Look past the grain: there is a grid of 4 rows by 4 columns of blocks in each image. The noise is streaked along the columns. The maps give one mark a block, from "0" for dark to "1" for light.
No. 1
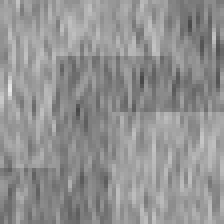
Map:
1 1 1 0
1 0 0 0
1 0 1 1
0 0 1 1
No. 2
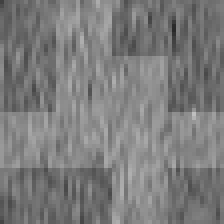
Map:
0 1 0 0
0 1 1 0
1 1 1 1
0 0 1 0
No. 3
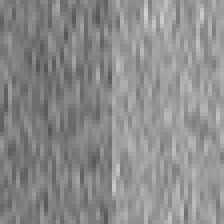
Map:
0 0 1 1
0 0 1 1
0 0 1 1
0 0 1 1
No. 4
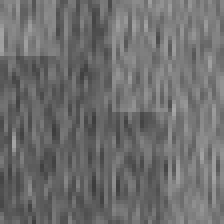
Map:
1 0 1 1
0 0 1 1
0 0 0 1
0 0 0 1
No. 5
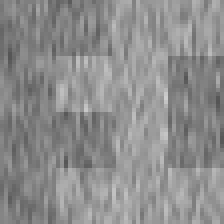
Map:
0 0 1 1
0 1 1 0
0 0 1 0
0 1 1 1
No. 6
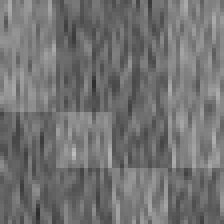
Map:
1 0 0 1
1 0 0 1
0 1 0 1
0 0 1 0
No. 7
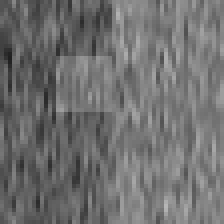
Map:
0 0 1 1
0 1 1 1
0 0 1 1
0 0 1 1
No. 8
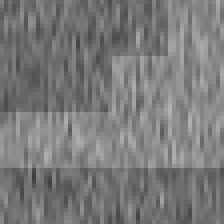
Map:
0 0 0 1
0 0 1 1
1 1 1 1
0 0 0 0
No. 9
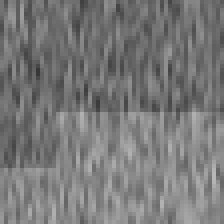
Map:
0 0 0 0
0 0 0 0
0 1 1 1
1 1 1 1
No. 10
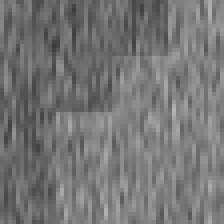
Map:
0 0 0 1
0 0 1 1
0 1 1 1
0 1 1 1
